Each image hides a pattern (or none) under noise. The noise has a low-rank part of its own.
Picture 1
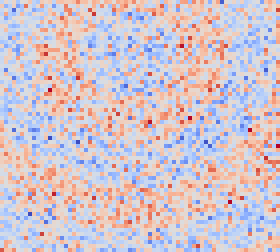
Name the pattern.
rings round one point
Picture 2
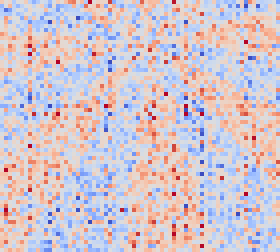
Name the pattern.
spokes from one point
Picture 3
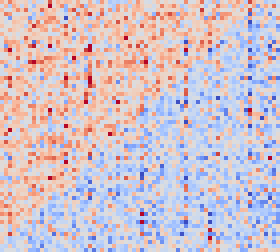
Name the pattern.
a sharp edge
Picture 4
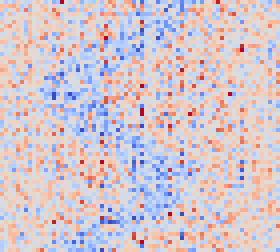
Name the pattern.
a wavy band
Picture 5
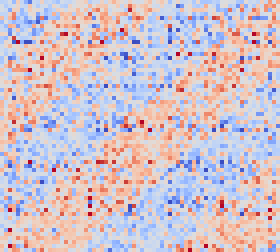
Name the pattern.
diagonal stripes
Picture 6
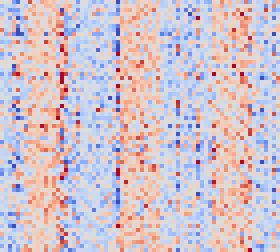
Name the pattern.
vertical stripes
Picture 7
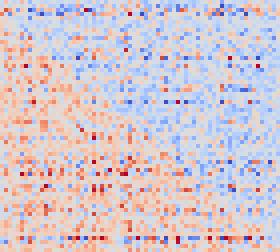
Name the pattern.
a sharp edge
